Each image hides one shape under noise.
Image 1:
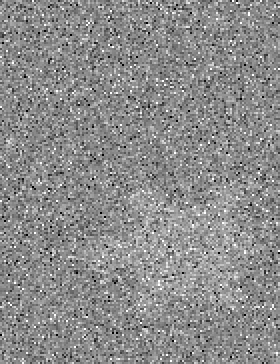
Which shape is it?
turtle
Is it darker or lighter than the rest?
lighter
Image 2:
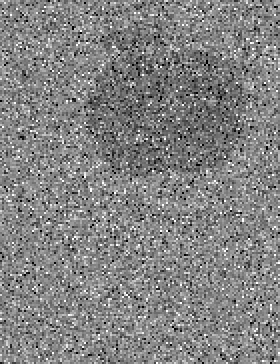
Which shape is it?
apple
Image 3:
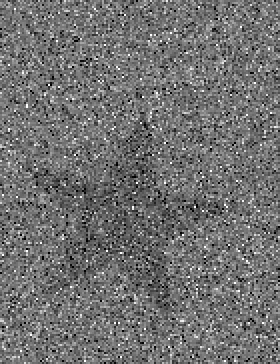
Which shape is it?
star
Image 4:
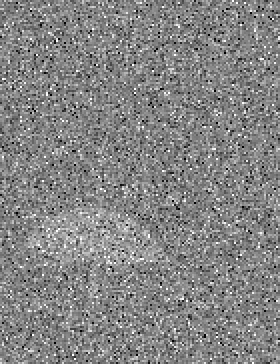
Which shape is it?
umbrella
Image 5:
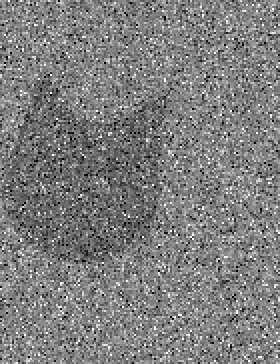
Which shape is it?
cat's head
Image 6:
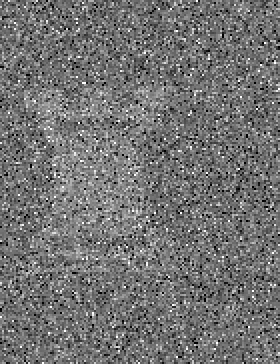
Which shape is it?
chess rook
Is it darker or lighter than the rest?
lighter
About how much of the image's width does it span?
half
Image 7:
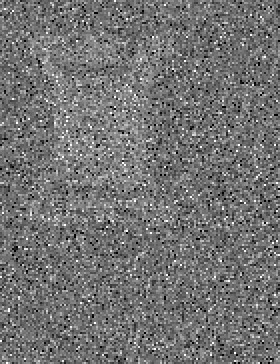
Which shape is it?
chess rook
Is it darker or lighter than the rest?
lighter
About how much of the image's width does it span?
half
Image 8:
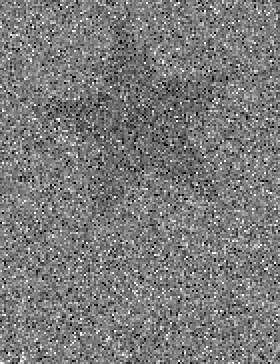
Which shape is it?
star
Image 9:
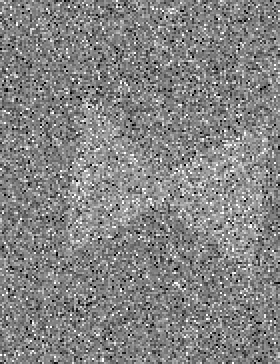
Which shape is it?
bow tie
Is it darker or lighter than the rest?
lighter
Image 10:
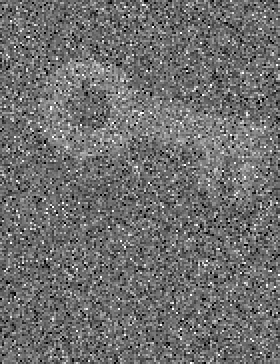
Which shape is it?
key
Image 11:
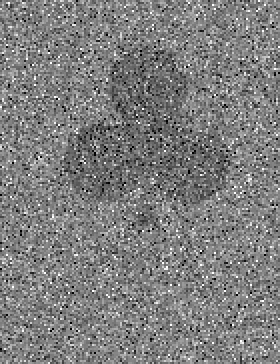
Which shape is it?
club
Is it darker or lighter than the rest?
darker
